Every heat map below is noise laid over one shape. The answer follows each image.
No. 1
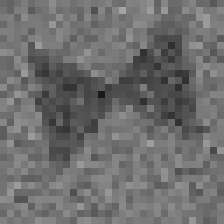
dark bow tie
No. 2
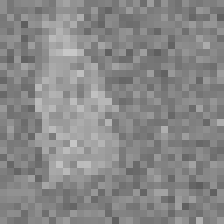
light bottle
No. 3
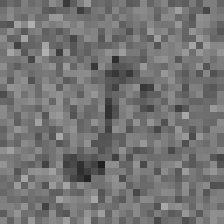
dark musical note
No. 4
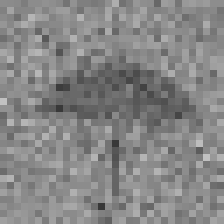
dark umbrella
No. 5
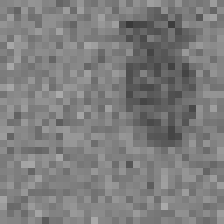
dark footprint
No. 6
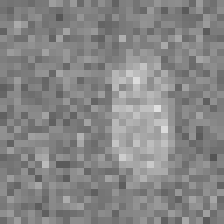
light footprint
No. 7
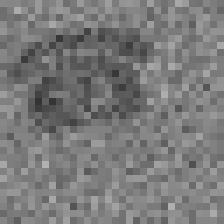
dark telephone
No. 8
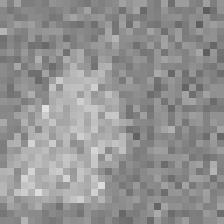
light chess knight
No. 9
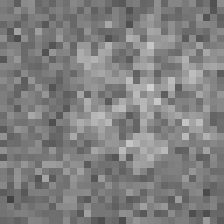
light snowflake
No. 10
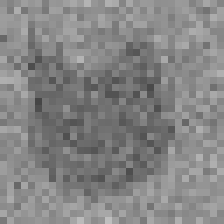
dark cat's head
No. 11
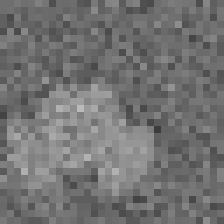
light car
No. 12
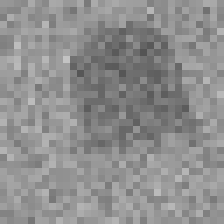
dark ghost
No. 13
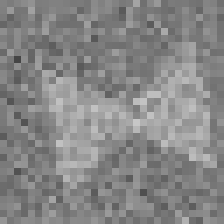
light bow tie
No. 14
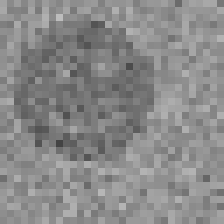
dark smiling face
